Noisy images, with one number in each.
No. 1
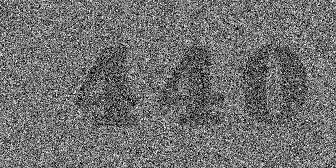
440
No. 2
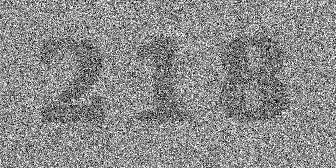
218
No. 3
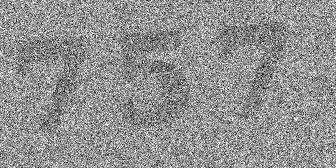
757
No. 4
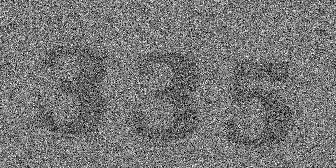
335
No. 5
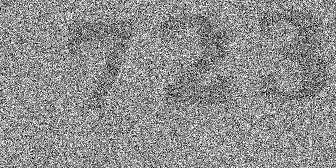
723
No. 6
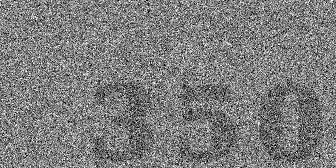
350
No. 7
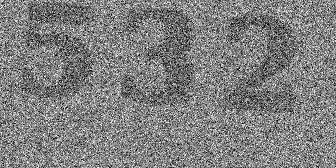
532
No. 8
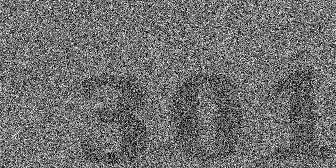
301
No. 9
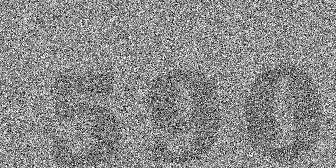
590
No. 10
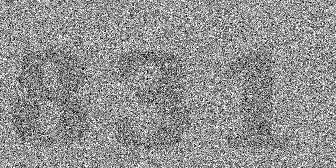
831
